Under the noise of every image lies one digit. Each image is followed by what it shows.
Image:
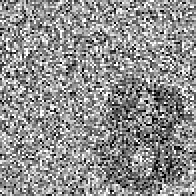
8
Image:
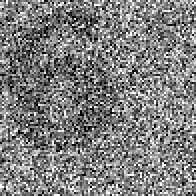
6
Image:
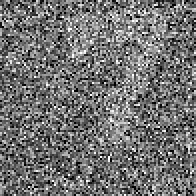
7
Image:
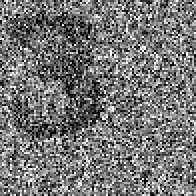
3
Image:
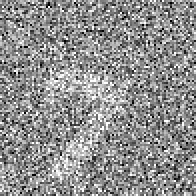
7
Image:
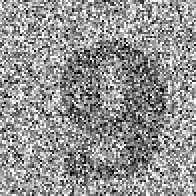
9
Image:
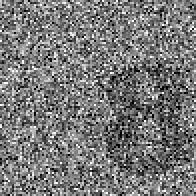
8
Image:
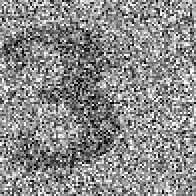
3
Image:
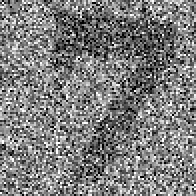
7
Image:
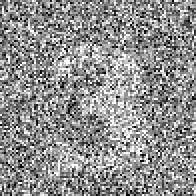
3
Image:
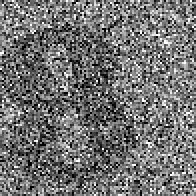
8
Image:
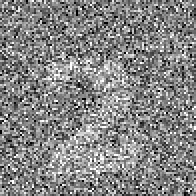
2
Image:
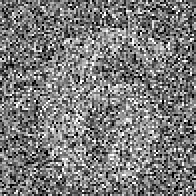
6
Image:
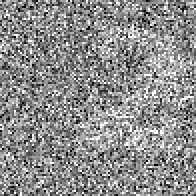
2
